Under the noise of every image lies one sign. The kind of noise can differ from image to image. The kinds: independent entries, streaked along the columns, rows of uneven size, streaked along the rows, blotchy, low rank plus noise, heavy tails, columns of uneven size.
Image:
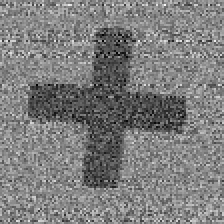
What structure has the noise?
rows of uneven size
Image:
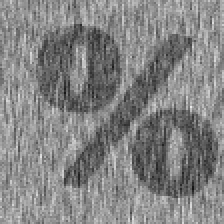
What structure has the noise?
streaked along the columns
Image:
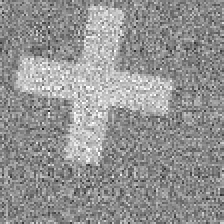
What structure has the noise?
low rank plus noise
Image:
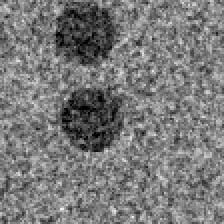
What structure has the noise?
blotchy
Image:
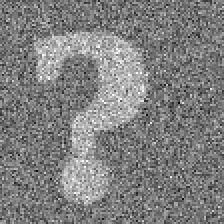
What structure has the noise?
independent entries
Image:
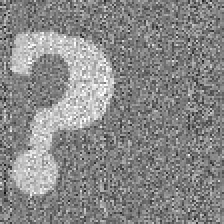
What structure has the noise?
columns of uneven size
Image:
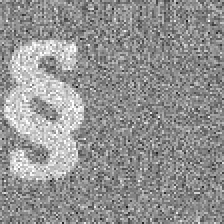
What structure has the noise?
low rank plus noise
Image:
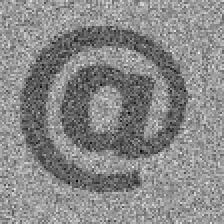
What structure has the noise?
independent entries
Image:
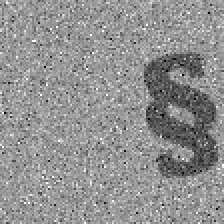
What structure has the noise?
heavy tails
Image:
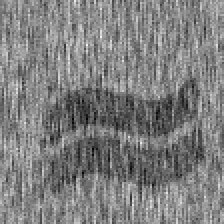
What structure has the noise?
streaked along the columns
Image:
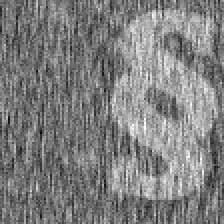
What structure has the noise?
streaked along the columns
